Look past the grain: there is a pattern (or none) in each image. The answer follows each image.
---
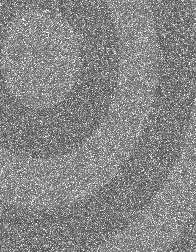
rings round one point
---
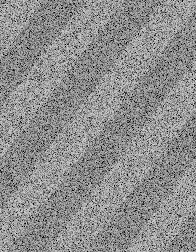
diagonal stripes
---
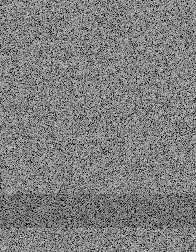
one horizontal stripe
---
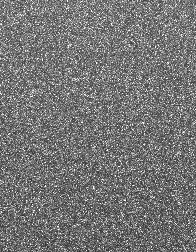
a smooth slope
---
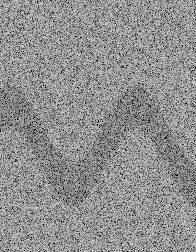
a wavy band
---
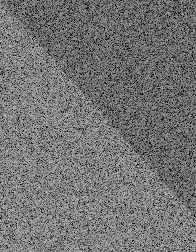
a sharp edge
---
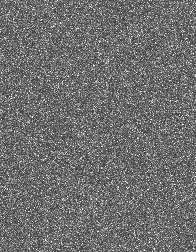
only noise
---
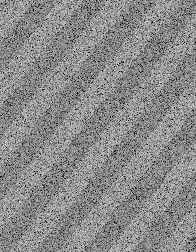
diagonal stripes
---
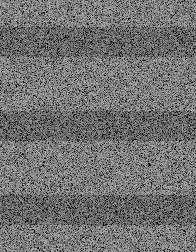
horizontal stripes
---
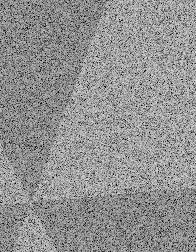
spokes from one point
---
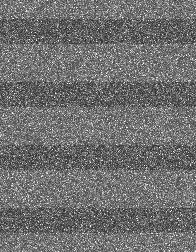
horizontal stripes
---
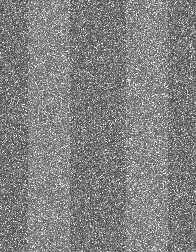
vertical stripes
